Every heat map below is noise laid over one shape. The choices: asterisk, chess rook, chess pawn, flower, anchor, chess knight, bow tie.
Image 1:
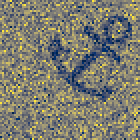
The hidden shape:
anchor
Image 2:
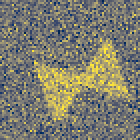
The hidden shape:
bow tie
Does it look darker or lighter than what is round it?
lighter
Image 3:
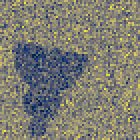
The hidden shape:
chess pawn
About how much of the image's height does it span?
two thirds
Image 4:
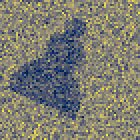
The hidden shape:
chess pawn
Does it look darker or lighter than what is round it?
darker
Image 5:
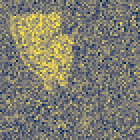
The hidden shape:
chess knight
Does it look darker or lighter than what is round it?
lighter
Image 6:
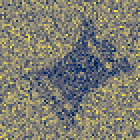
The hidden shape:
chess rook
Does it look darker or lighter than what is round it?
darker
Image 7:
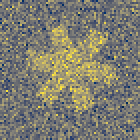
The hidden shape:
asterisk
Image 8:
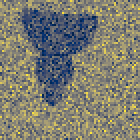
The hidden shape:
chess pawn
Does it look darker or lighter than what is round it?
darker
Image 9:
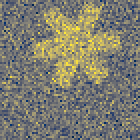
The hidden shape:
asterisk
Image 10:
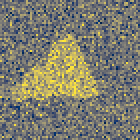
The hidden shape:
chess pawn
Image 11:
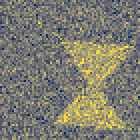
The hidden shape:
bow tie
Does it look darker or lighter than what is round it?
lighter
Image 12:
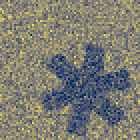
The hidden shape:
asterisk
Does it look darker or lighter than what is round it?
darker
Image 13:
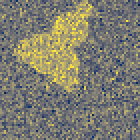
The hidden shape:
chess pawn
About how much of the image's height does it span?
two thirds
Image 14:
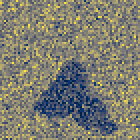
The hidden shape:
chess pawn
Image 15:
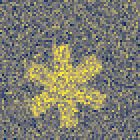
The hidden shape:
asterisk
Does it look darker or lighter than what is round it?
lighter
